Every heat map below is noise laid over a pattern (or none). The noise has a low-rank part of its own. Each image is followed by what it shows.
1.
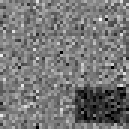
one block
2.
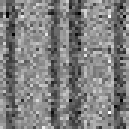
bands of columns
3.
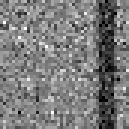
one band of columns
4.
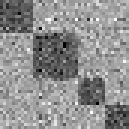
blocks along the diagonal
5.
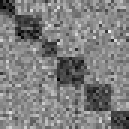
blocks along the diagonal
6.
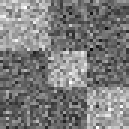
blocks along the diagonal
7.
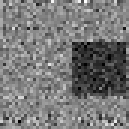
one block
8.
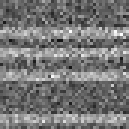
bands of rows
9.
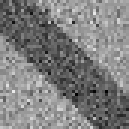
a diagonal band
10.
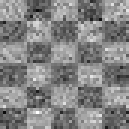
a checkerboard
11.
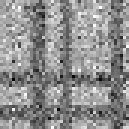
bands of rows crossing bands of columns
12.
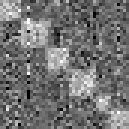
blocks along the diagonal
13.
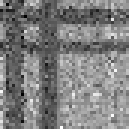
bands of rows crossing bands of columns
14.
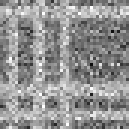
bands of rows crossing bands of columns
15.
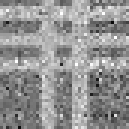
bands of rows crossing bands of columns
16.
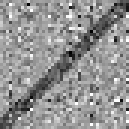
a diagonal band
